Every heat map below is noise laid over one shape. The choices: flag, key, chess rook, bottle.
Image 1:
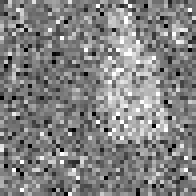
light bottle
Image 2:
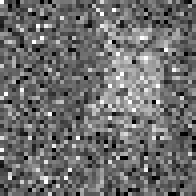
light chess rook
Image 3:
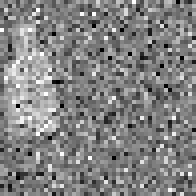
light bottle
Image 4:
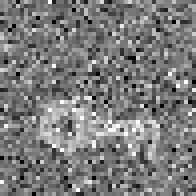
light key
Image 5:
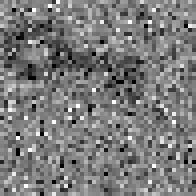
dark key
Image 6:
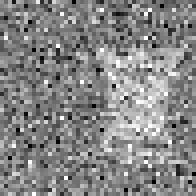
light chess rook
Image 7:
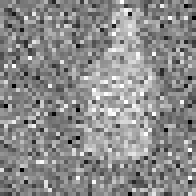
light bottle
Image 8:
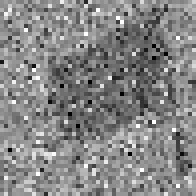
dark flag
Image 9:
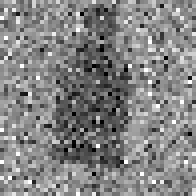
dark bottle
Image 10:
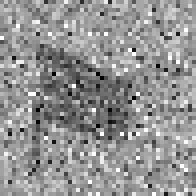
dark flag
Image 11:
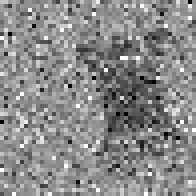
dark chess rook
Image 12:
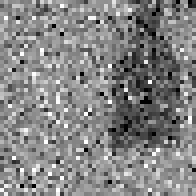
dark bottle
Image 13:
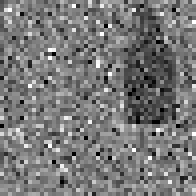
dark bottle
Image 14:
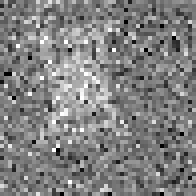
light chess rook
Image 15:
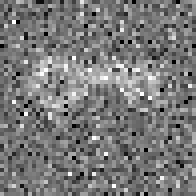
light key
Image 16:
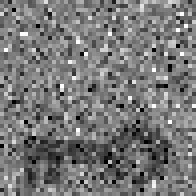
dark key
